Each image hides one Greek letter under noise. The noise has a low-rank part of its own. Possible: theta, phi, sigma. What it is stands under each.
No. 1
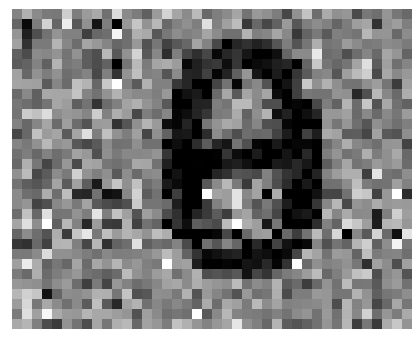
theta
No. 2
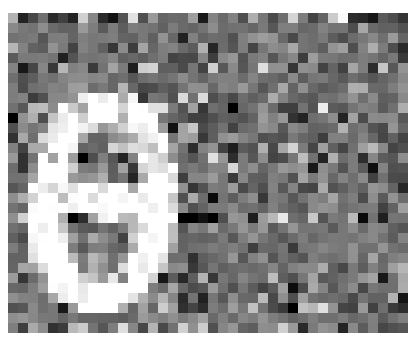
theta
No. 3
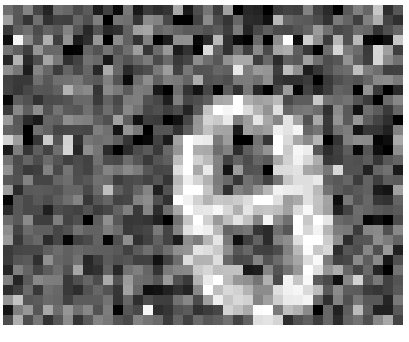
theta
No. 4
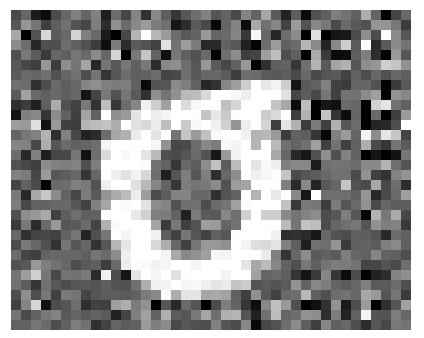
sigma
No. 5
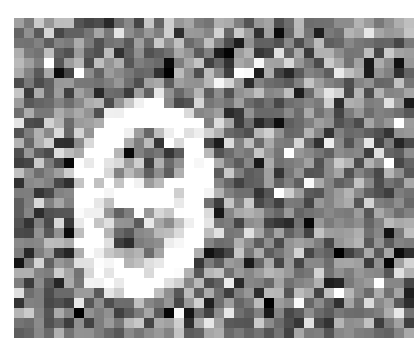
theta
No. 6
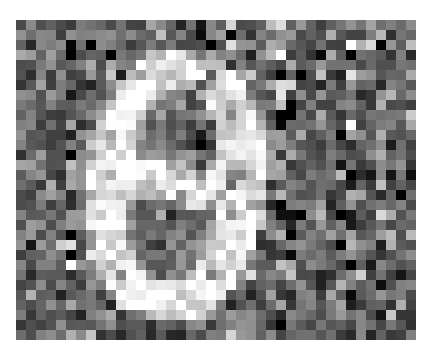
theta
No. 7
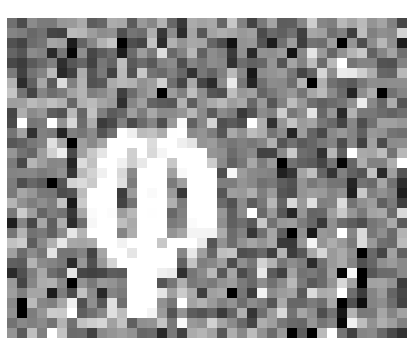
phi
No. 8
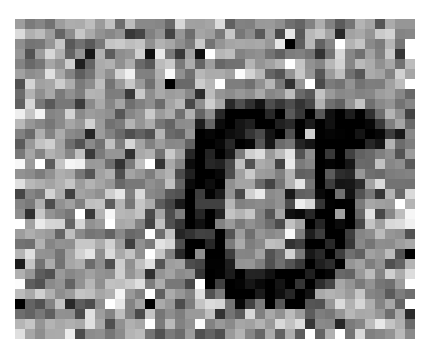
sigma
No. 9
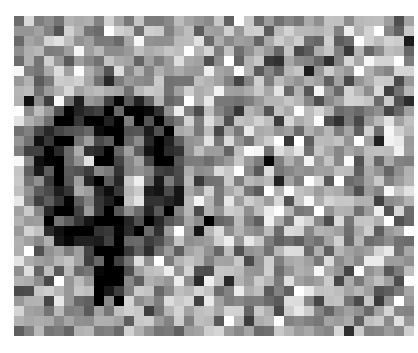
phi
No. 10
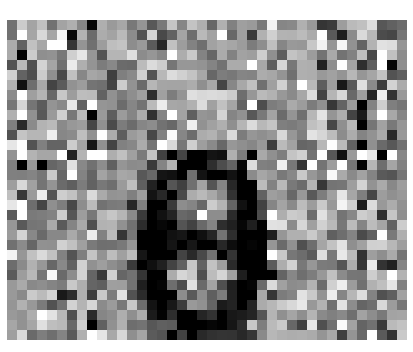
theta
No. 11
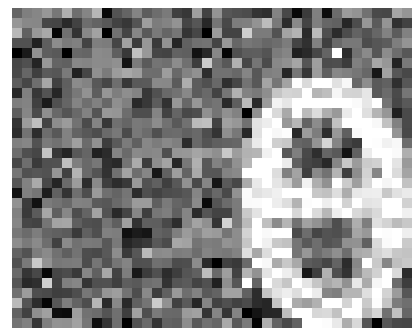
theta
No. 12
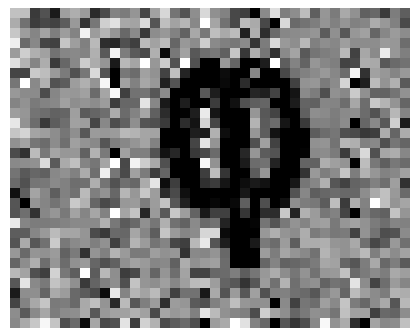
phi
